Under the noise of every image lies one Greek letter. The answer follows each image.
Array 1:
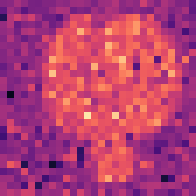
light phi
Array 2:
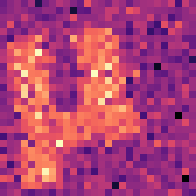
light mu
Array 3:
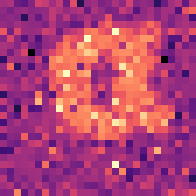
light alpha
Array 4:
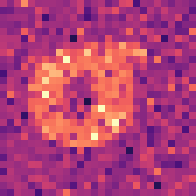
light sigma
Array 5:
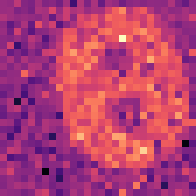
light theta
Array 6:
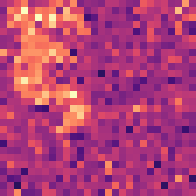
light xi
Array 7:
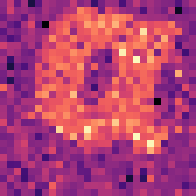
light alpha
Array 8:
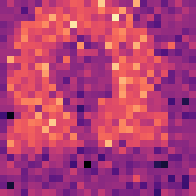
light omega
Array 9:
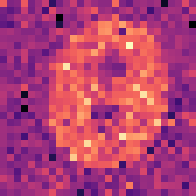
light theta
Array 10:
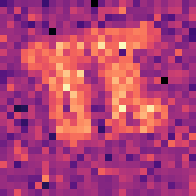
light pi
